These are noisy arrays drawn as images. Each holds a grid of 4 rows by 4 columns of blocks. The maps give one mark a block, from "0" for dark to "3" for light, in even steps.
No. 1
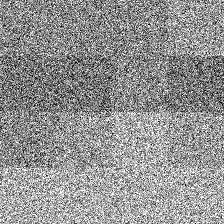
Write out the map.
1 1 1 2
0 0 1 0
1 2 3 2
3 3 3 3
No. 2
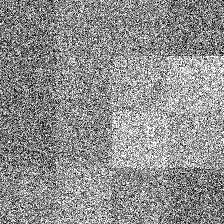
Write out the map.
0 1 1 0
0 1 2 3
0 1 3 2
1 2 1 0
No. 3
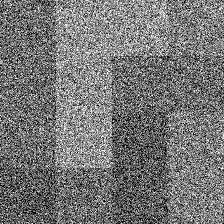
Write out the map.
1 3 3 2
1 3 1 1
1 3 0 2
0 1 0 2
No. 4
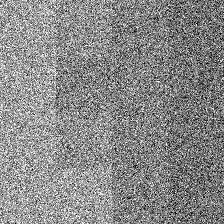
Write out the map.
3 2 1 0
3 1 1 0
3 2 1 0
3 3 1 0
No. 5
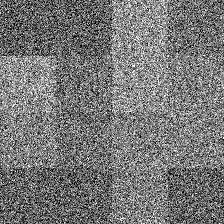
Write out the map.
0 0 3 1
3 1 3 2
2 1 2 2
0 0 2 0
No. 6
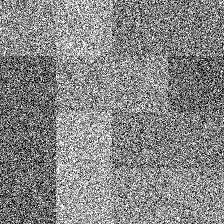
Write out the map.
2 3 1 1
0 2 2 0
0 3 1 1
0 3 2 2
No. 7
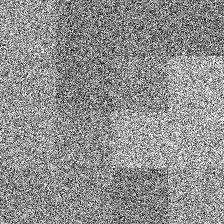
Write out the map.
2 0 0 0
2 0 1 3
2 1 3 3
1 1 0 2
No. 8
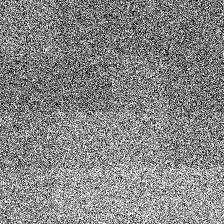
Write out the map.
1 0 0 0
0 0 1 0
1 2 2 1
2 3 3 3
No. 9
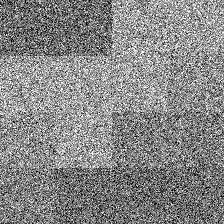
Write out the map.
0 0 3 3
3 3 3 2
2 3 1 1
1 0 0 0
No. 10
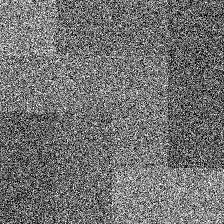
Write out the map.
3 1 1 0
2 2 2 0
0 1 2 0
0 1 3 3
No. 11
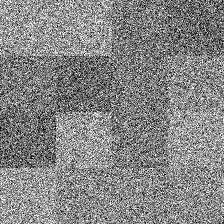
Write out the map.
3 3 1 0
1 0 1 2
0 3 1 3
3 2 2 2
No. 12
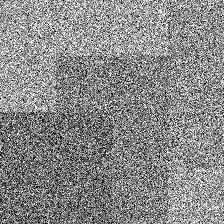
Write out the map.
3 3 3 2
3 1 1 2
0 0 1 2
0 0 1 3
